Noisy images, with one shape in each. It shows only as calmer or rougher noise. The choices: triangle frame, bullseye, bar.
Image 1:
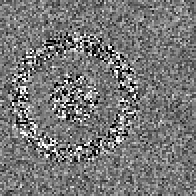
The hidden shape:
bullseye
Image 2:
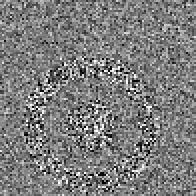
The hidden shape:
bullseye
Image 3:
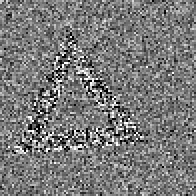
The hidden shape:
triangle frame
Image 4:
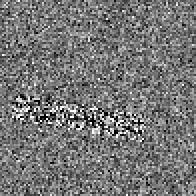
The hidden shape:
bar
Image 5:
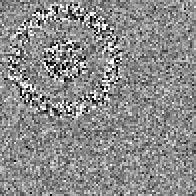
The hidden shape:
bullseye
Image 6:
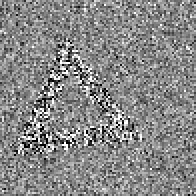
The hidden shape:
triangle frame
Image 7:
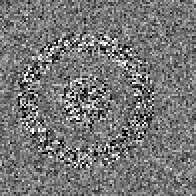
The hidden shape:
bullseye
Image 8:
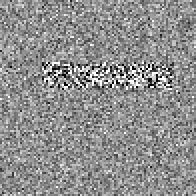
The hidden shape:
bar
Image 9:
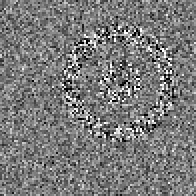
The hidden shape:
bullseye
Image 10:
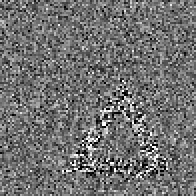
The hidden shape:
triangle frame
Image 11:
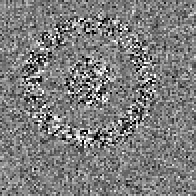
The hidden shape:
bullseye
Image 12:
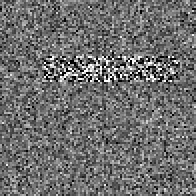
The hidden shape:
bar
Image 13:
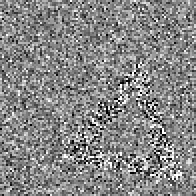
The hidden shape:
triangle frame
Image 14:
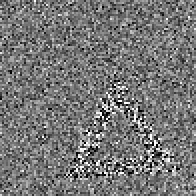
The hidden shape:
triangle frame
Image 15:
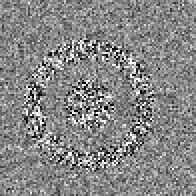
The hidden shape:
bullseye
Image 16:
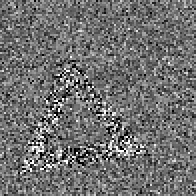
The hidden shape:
triangle frame
